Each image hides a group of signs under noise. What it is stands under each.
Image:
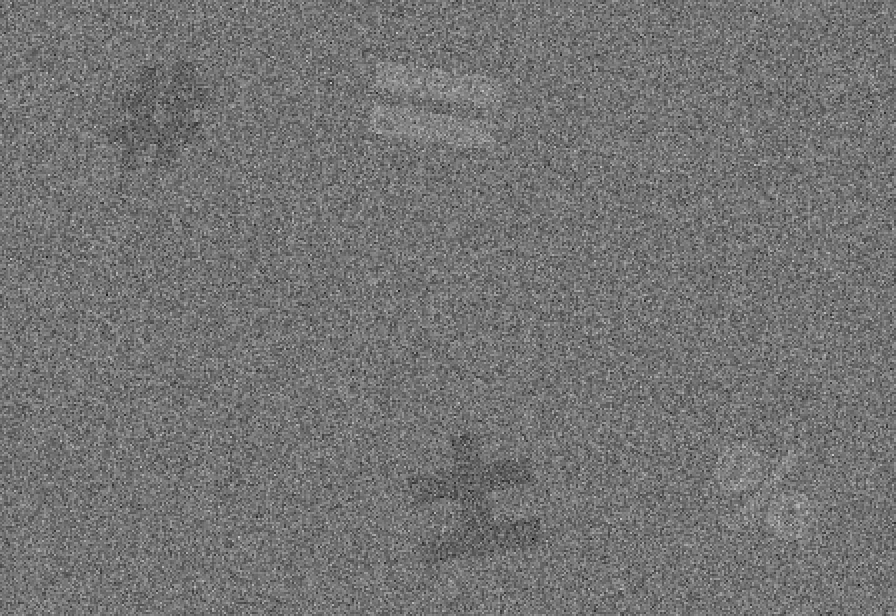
top left: dark hash sign; top middle: light equals sign; bottom middle: dark plus-minus sign; bottom right: light percent sign
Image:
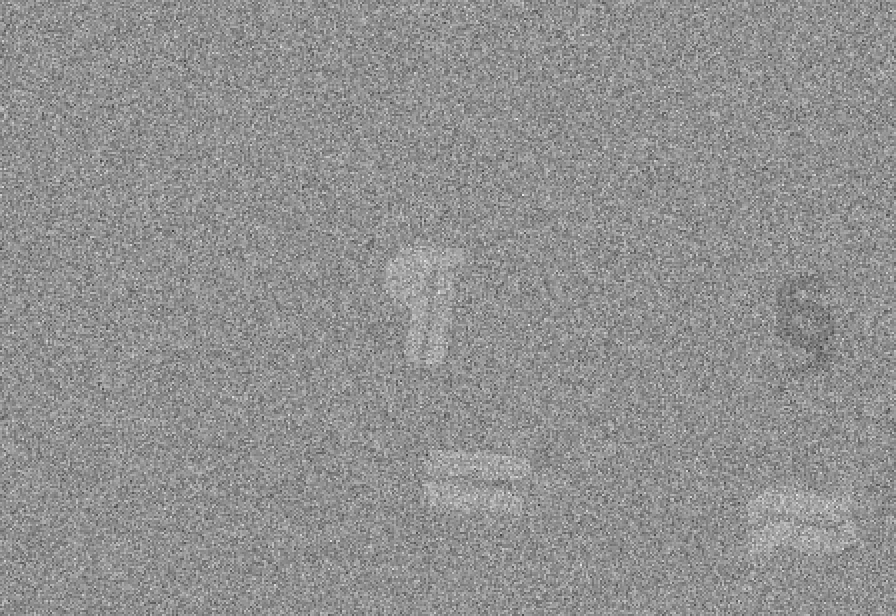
centre: light pilcrow; middle right: dark section sign; bottom middle: light equals sign; bottom right: light approximately sign
